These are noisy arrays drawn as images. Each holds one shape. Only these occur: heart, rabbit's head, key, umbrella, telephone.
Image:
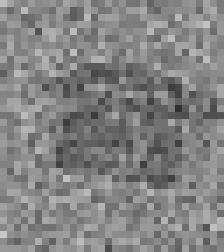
dark telephone
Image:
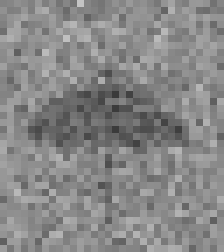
dark umbrella
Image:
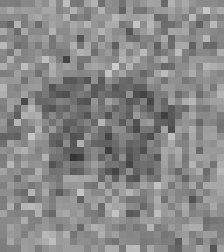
dark telephone
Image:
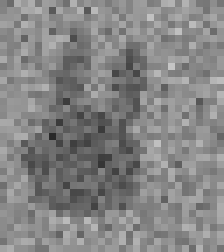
dark rabbit's head
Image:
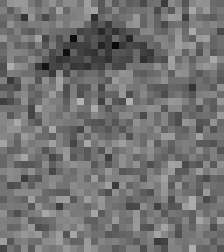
dark umbrella
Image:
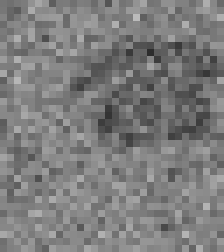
dark telephone
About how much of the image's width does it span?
two thirds
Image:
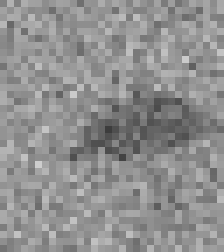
dark umbrella
